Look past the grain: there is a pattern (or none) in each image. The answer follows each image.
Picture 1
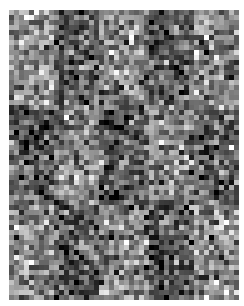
a checkerboard
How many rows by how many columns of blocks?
3 by 5
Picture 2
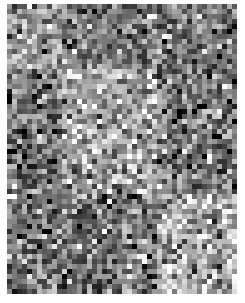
blocks along the diagonal
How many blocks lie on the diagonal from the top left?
3
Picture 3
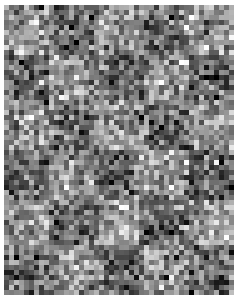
a checkerboard
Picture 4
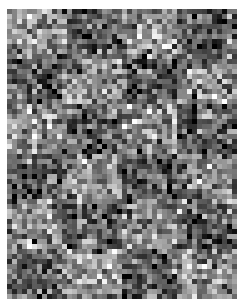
a checkerboard
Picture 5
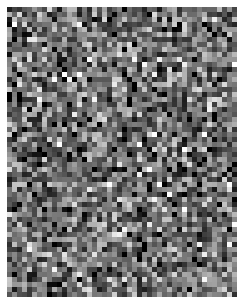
only noise
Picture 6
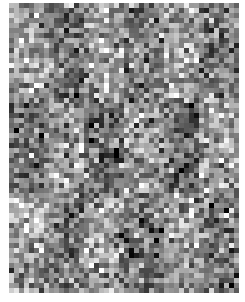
a checkerboard
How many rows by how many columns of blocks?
3 by 6
